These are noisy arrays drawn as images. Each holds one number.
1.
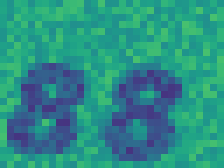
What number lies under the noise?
88
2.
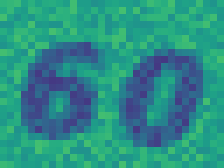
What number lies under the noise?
60
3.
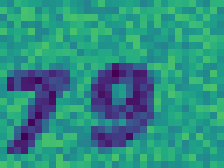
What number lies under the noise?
79
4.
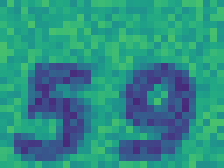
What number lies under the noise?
59
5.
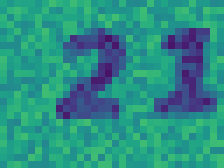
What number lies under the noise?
21
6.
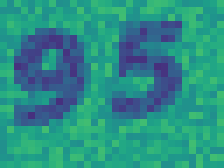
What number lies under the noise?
95
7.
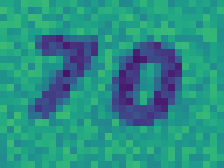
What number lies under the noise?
70
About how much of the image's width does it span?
two thirds
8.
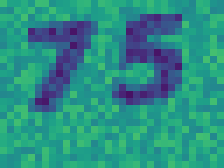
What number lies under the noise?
75
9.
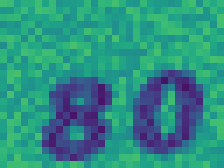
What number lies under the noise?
80
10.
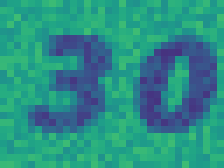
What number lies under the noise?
30
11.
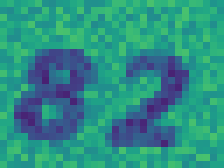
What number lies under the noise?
82
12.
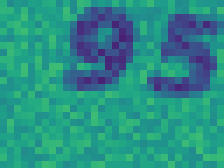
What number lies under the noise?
95
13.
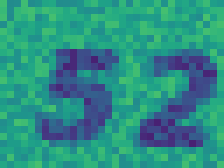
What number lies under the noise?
52
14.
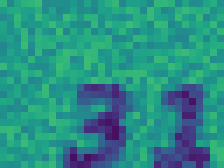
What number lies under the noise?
31
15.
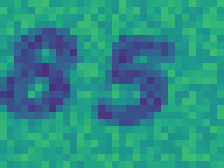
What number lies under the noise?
85
